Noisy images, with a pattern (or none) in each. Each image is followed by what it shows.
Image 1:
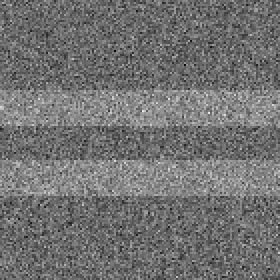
bands of rows
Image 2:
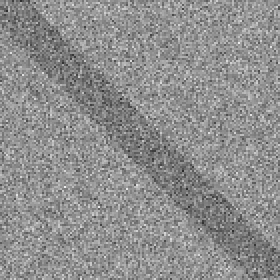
a diagonal band
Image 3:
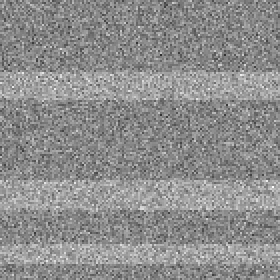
bands of rows
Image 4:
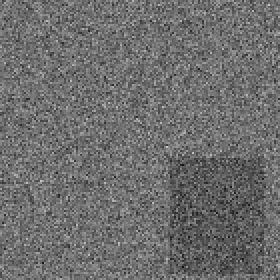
one block
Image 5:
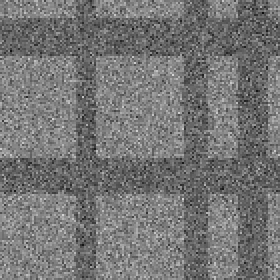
bands of rows crossing bands of columns
